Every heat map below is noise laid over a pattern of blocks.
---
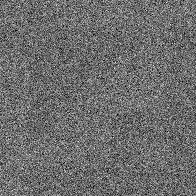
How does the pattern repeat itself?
mirrored about the diagonal from the top left
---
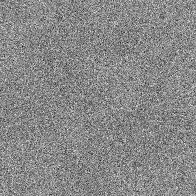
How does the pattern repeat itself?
mirrored about the diagonal from the bottom left
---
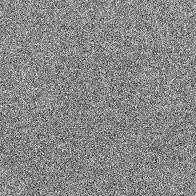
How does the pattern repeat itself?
left and right mirror each other
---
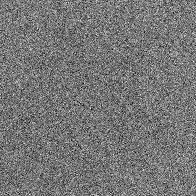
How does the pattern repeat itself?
mirrored about the diagonal from the bottom left
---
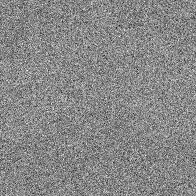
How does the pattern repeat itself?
left and right mirror each other
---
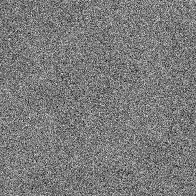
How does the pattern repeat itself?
mirrored about the diagonal from the top left
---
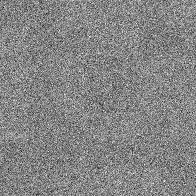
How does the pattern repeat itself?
mirrored about the diagonal from the bottom left
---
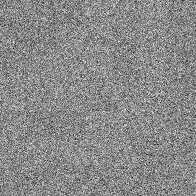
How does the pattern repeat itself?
mirrored about the diagonal from the top left
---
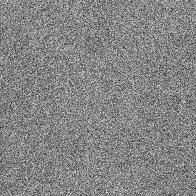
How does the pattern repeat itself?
left and right mirror each other
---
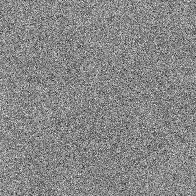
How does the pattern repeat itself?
mirrored about the diagonal from the top left
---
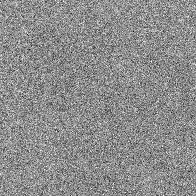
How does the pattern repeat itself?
mirrored about the diagonal from the top left
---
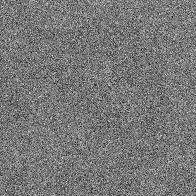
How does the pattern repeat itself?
mirrored about the diagonal from the bottom left
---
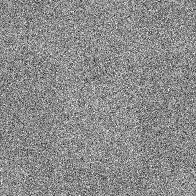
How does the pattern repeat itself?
left and right mirror each other
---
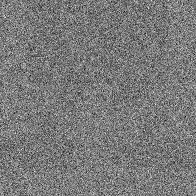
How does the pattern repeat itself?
left and right mirror each other
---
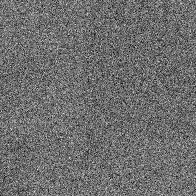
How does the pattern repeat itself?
no symmetry
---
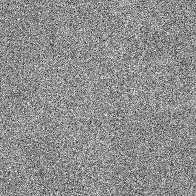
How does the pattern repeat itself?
mirrored about the diagonal from the top left
